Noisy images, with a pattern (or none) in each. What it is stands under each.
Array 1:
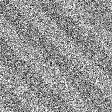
diagonal stripes
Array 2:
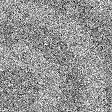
rings round one point
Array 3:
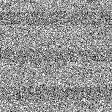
horizontal stripes
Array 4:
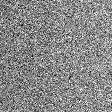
a smooth slope
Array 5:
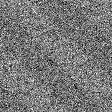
diagonal stripes
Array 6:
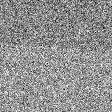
a sharp edge
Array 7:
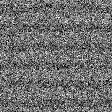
horizontal stripes
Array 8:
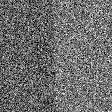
a sharp edge
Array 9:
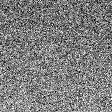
a smooth slope
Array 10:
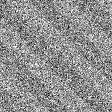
diagonal stripes
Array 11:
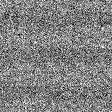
horizontal stripes
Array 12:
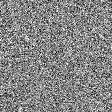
only noise
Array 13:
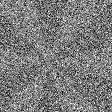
spokes from one point
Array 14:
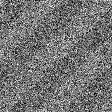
diagonal stripes
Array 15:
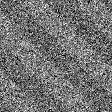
diagonal stripes
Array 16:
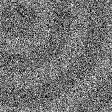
rings round one point
